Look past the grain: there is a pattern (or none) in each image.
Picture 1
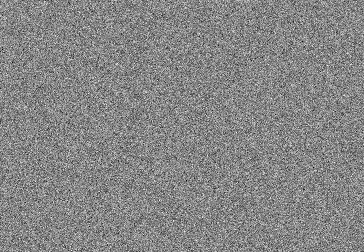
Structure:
only noise
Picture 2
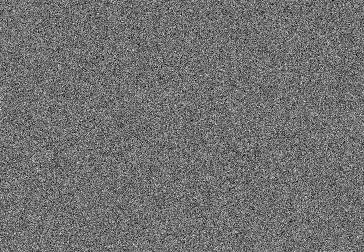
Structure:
only noise
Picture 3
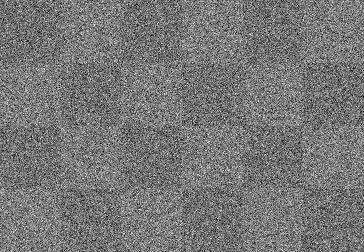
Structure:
a checkerboard
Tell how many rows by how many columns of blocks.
4 by 6
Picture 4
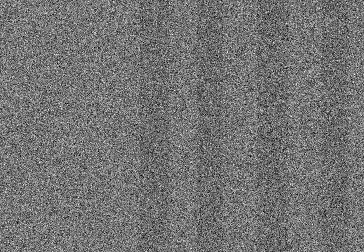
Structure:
bands of columns
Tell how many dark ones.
4
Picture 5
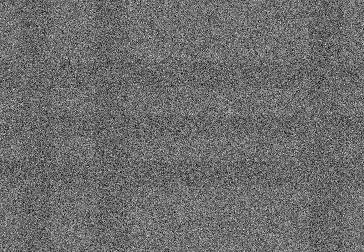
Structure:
bands of rows crossing bands of columns
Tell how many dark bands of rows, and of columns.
3 and 3
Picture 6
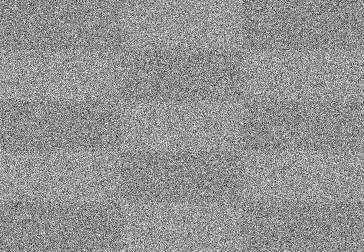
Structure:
a checkerboard
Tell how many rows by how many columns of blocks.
5 by 3
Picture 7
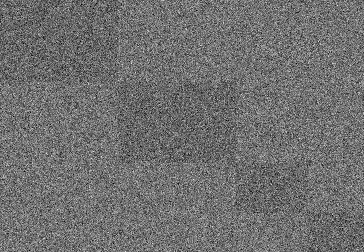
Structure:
blocks along the diagonal
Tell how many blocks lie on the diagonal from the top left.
4
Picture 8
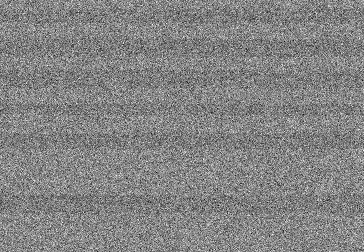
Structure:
bands of rows
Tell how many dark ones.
6
